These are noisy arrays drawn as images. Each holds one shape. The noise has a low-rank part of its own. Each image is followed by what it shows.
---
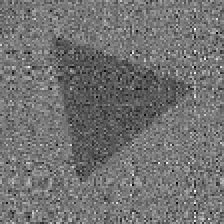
triangle
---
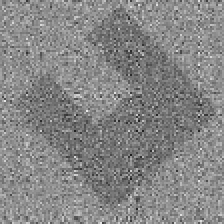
square with a notch
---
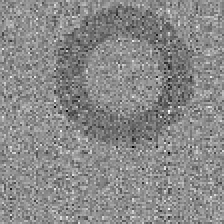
ring
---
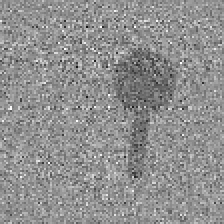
lollipop
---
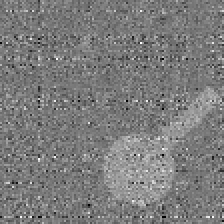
lollipop
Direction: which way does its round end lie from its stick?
down and left
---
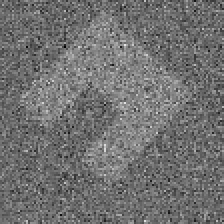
square with a notch
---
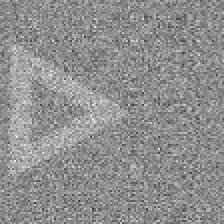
triangle frame
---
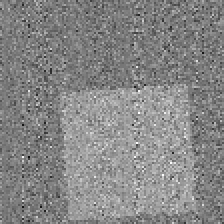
square
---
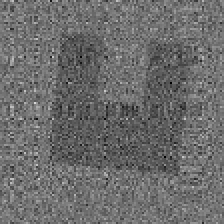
square with a notch
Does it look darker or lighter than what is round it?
darker
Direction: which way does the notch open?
up
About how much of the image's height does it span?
two thirds
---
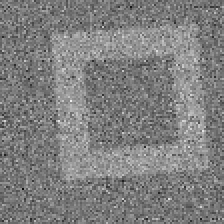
square frame
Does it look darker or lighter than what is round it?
lighter
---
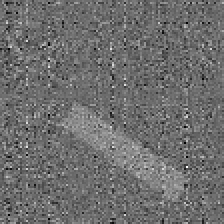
bar
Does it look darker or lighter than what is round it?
lighter
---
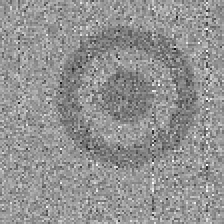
bullseye
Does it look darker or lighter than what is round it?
darker
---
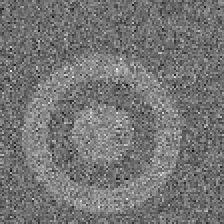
bullseye
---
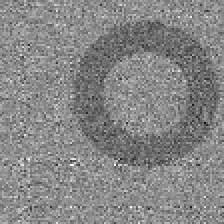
ring
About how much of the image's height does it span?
two thirds
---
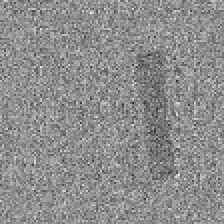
bar
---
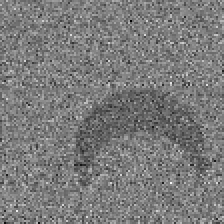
crescent
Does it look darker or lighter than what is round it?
darker
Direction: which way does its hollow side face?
down
